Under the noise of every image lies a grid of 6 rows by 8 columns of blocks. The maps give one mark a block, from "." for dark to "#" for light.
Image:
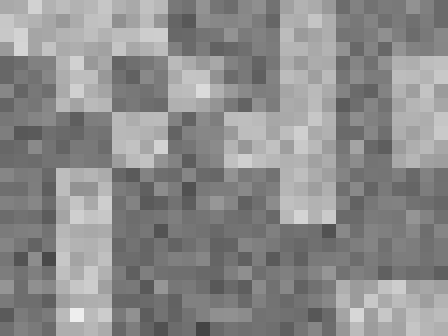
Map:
# # # . . # . .
. # . # . # . #
. . # . # # . #
. # . . . # . .
. # . . . . . .
. # . . . . # #
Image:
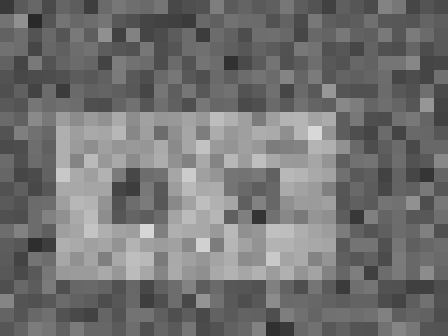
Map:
. . . . . . . .
. . . . . . . .
. # # # # # . .
. # . # . # . .
. # # # # # . .
. . . . . . . .
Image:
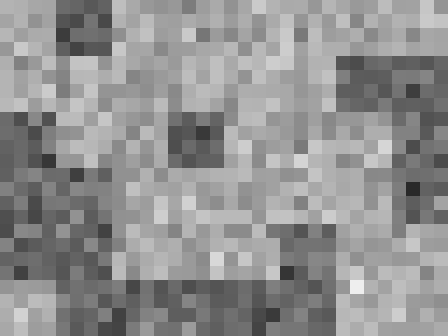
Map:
# . # # # # # #
# # # # # # . .
. # # . # # # .
. . # # # # # .
. . # # # . # #
# . . . . . # #
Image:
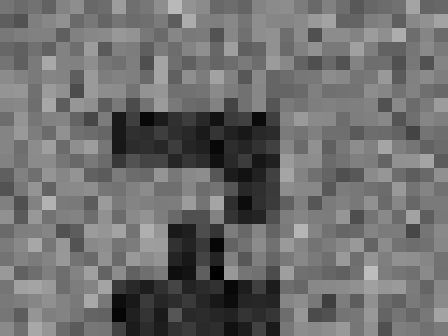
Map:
# # # # # # # #
# # # # # # # #
# # . . . # # #
# # # # . # # #
# # # . # # # #
# # . . . # # #
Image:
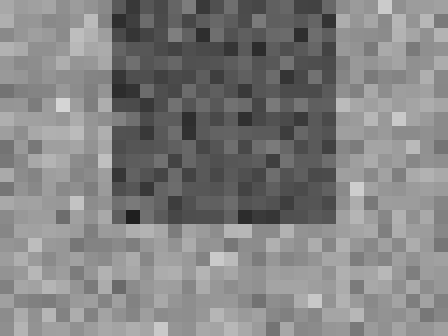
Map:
# # . . . . # #
# # . . . . # #
# # . . . . # #
# # . . . . # #
# # # # # # # #
# # # # # # # #
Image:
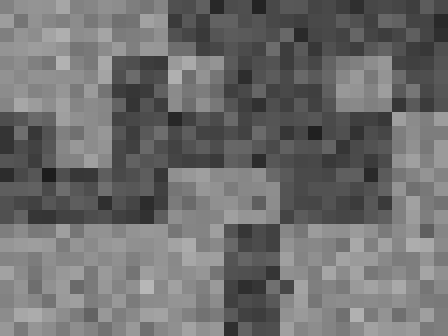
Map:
# # # . . . . .
# # . # . . # .
. # . . . . . #
. . . # # . . #
# # # # . # # #
# # # # . # # #
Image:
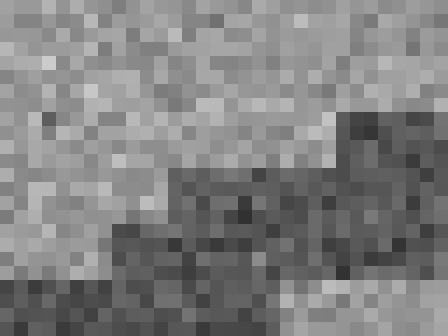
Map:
# # # # # # # #
# # # # # # # #
# # # # # # . .
# # # . . . . .
# # . . . . . .
. . . . . # # #
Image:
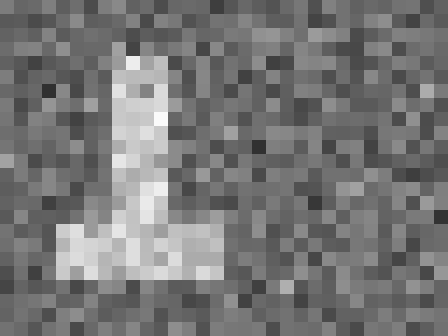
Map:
. . . . . . . .
. . # . . . . .
. . # . . . . .
. . # . . . . .
. # # # . . . .
. . . . . . . .
